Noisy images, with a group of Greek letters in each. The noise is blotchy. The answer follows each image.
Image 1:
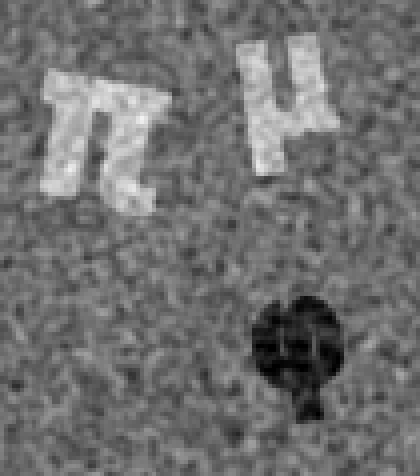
top left: light pi; top right: light mu; bottom right: dark phi
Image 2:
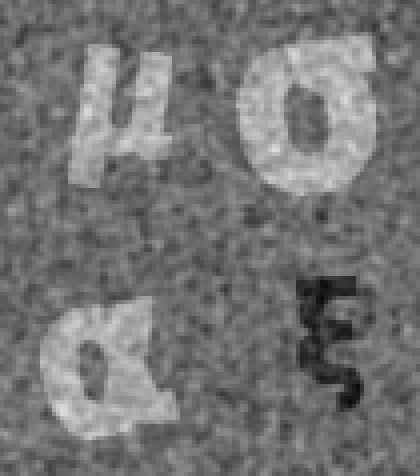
top left: light mu; top right: light sigma; bottom left: light alpha; bottom right: dark xi
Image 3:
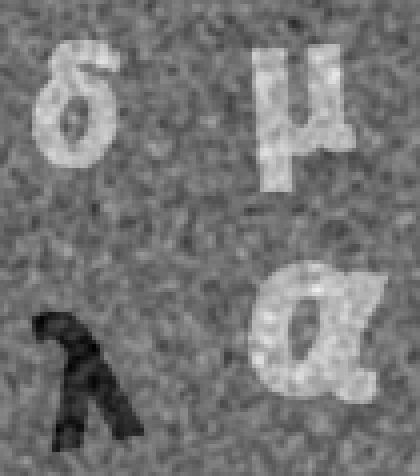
top left: light delta; top right: light mu; bottom left: dark lambda; bottom right: light alpha
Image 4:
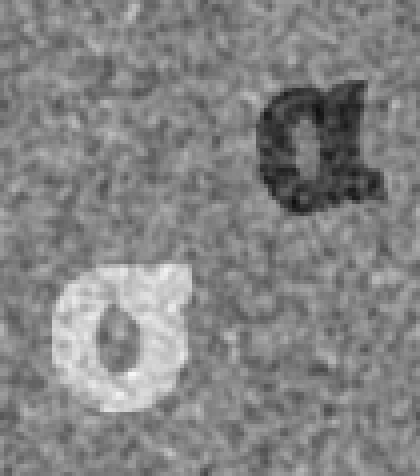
top right: dark alpha; bottom left: light sigma
